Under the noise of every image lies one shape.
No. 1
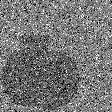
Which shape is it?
apple
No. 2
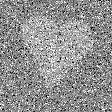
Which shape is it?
heart
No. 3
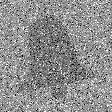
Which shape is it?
bell
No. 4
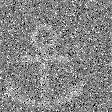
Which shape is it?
anchor
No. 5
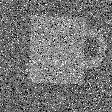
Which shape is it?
cup
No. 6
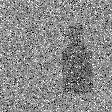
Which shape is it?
bottle
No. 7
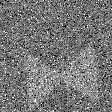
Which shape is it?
bow tie
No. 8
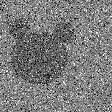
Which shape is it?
bear's head
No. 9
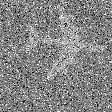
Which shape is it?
airplane
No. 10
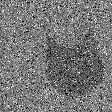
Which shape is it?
cat's head
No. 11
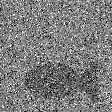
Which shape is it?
fish
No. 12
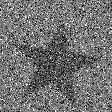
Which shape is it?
star
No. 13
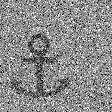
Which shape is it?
anchor
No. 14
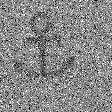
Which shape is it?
anchor
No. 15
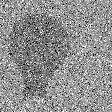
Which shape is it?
light bulb
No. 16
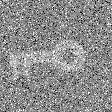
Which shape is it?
key
